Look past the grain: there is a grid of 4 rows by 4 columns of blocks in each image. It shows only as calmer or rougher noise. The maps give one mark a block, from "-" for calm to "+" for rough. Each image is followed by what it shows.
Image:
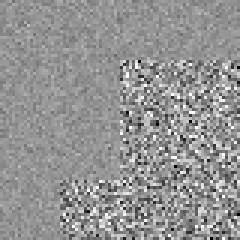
- - - -
- - + +
- - + +
- + + +
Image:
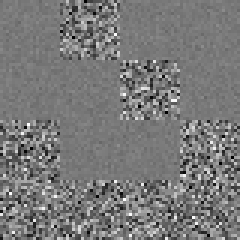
- + - -
- - + -
+ - - +
+ + + +
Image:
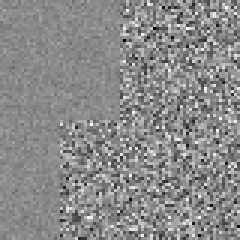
- - + +
- - + +
- + + +
- + + +
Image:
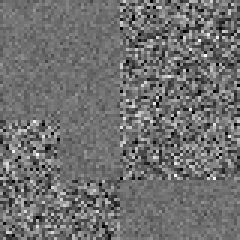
- - + +
- - + +
+ - + +
+ + - -
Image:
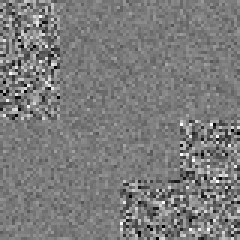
+ - - -
+ - - -
- - - +
- - + +
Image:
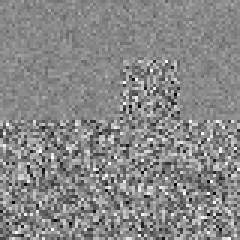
- - - -
- - + -
+ + + +
+ + + +
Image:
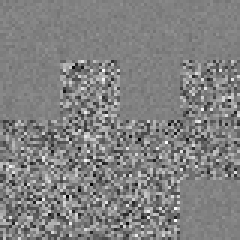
- - - -
- + - +
+ + + +
+ + + -
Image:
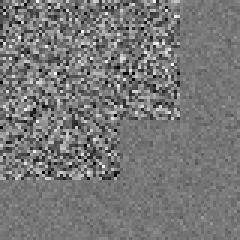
+ + + -
+ + + -
+ + - -
- - - -
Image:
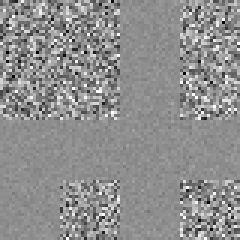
+ + - +
+ + - +
- - - -
- + - +
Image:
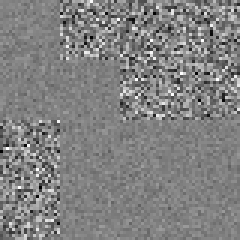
- + + +
- - + +
+ - - -
+ - - -
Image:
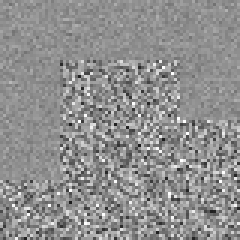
- - - -
- + + -
- + + +
+ + + +
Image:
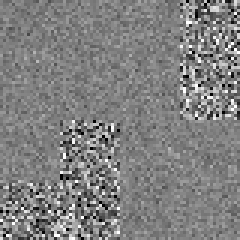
- - - +
- - - +
- + - -
+ + - -
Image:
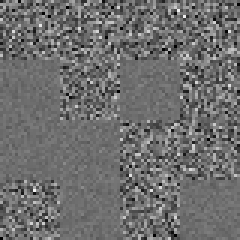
+ + + +
- + - +
- - + +
+ - + -
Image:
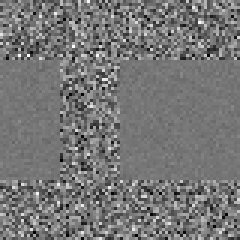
+ + + +
- + - -
- + - -
+ + + +
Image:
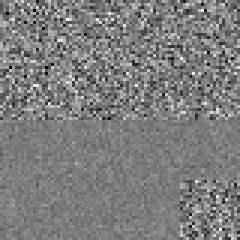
+ + + +
+ + + +
- - - -
- - - +
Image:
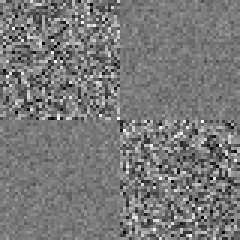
+ + - -
+ + - -
- - + +
- - + +
